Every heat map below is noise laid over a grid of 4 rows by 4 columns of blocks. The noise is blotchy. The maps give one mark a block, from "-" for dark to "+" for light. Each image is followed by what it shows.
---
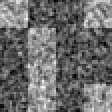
+ - - +
- + - -
- + - -
- + - +
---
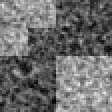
+ + - -
+ - - -
- - + +
- - + +
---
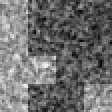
+ - - -
+ - - -
+ + - -
+ - - +
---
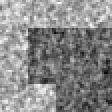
+ + + +
+ - - -
+ - - -
+ + - -
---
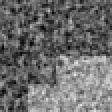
- - - -
- - - -
- - + +
- + + +
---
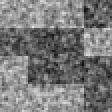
+ + + -
- - - +
+ - - -
+ + + -
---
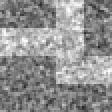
- - + -
+ + + -
- - + +
- - - -
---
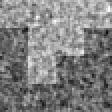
+ + + +
- + + -
- + - -
- - - -
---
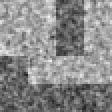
+ + - +
+ + - +
- + + +
- - - -
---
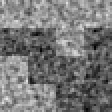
+ + + +
- - + -
+ - - -
+ + - -
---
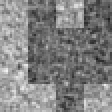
+ - + -
+ - - -
+ - - -
+ + - +
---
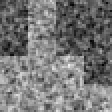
- + - -
- + - -
+ + + -
+ + + +
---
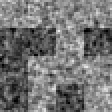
+ + + +
- - + -
- + + +
- + - +
